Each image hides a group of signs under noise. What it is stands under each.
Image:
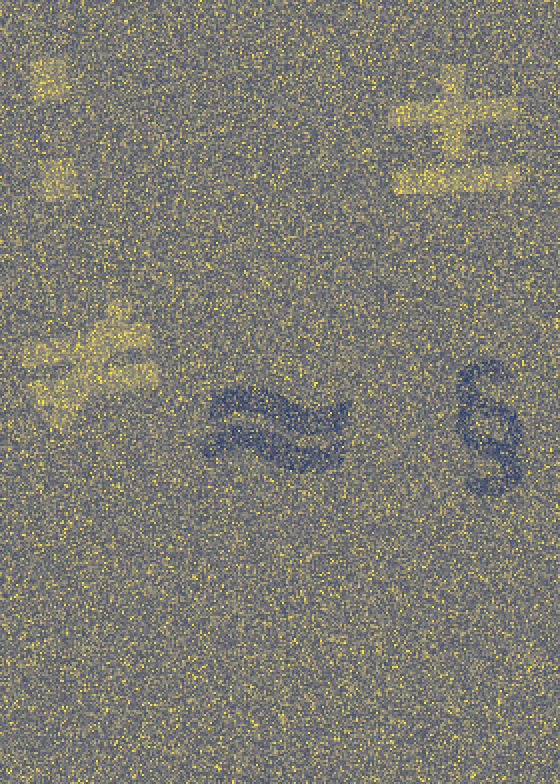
top left: light colon; top right: light plus-minus sign; middle left: light not-equal sign; centre: dark approximately sign; middle right: dark section sign
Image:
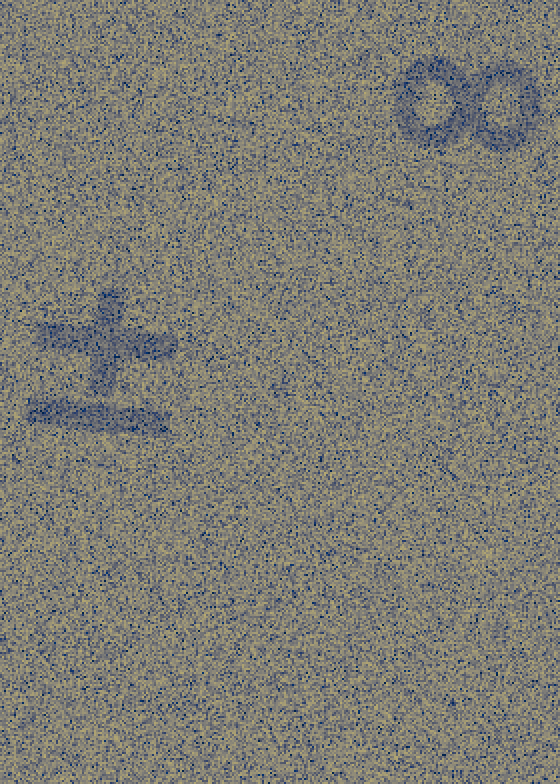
top right: dark infinity sign; middle left: dark plus-minus sign
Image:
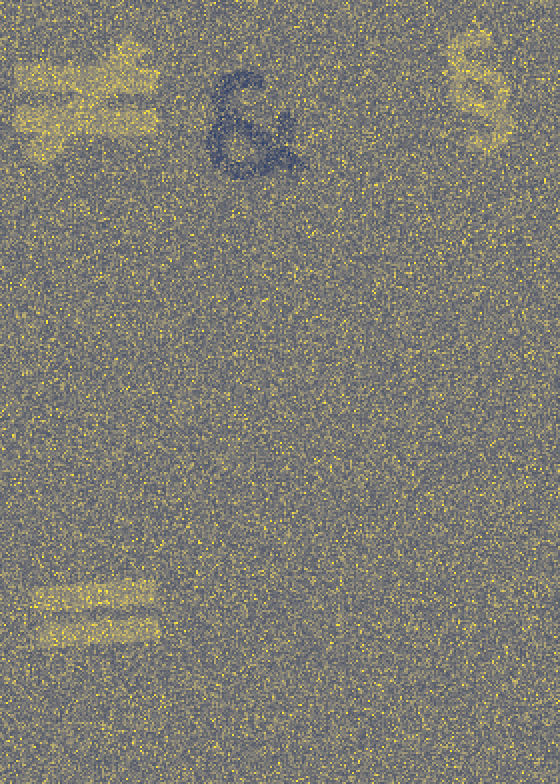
top left: light not-equal sign; top middle: dark ampersand; top right: light section sign; bottom left: light equals sign
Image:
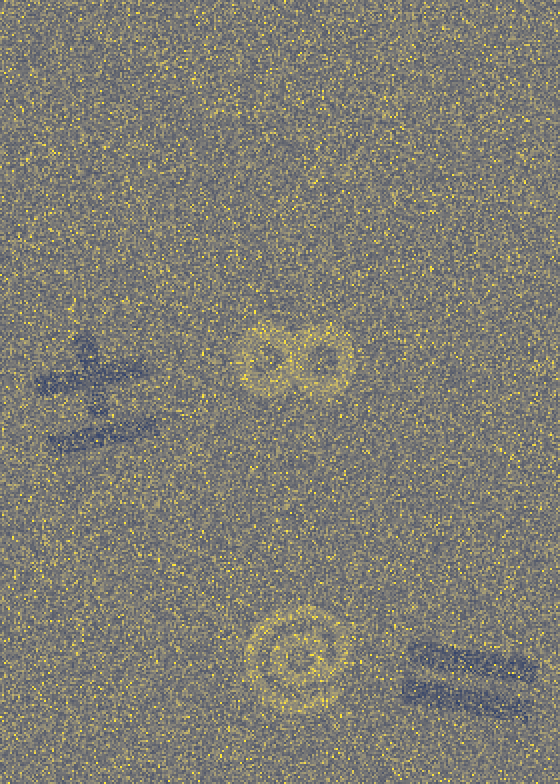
middle left: dark plus-minus sign; centre: light infinity sign; bottom middle: light at sign; bottom right: dark equals sign
